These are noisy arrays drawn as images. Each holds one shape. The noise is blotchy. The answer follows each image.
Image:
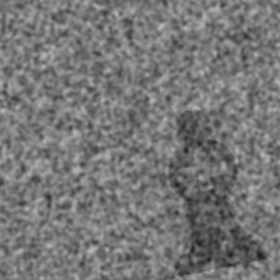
dark chess bishop
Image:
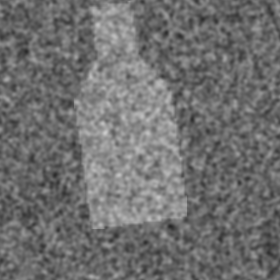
light bottle
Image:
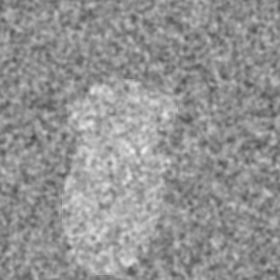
light footprint
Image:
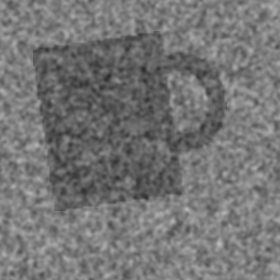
dark cup
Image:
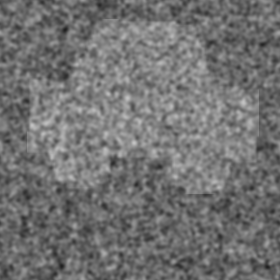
light car
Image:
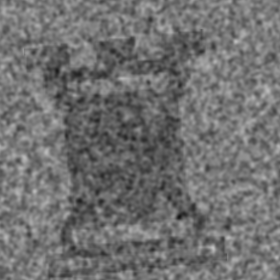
dark chess rook
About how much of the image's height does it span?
nearly all
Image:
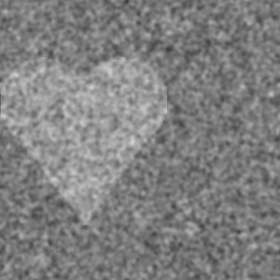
light heart
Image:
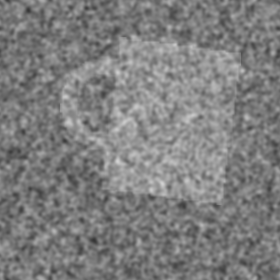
light cup
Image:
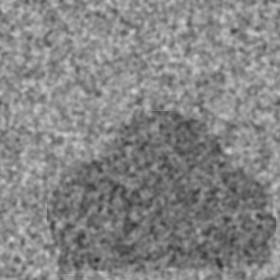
dark cloud
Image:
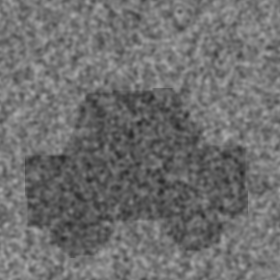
dark car
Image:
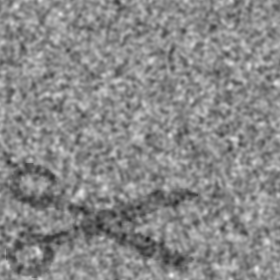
dark pair of scissors
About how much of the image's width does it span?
two thirds
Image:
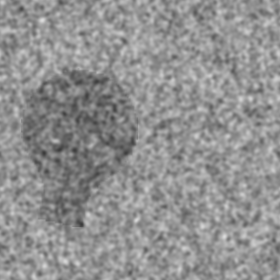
dark light bulb
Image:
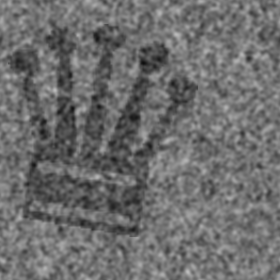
dark chess queen
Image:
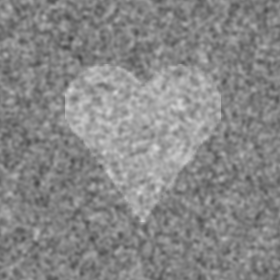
light heart
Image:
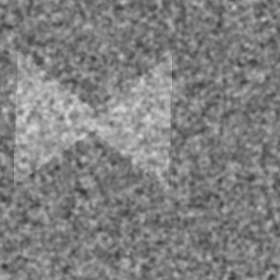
light bow tie
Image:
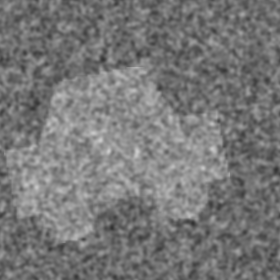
light car
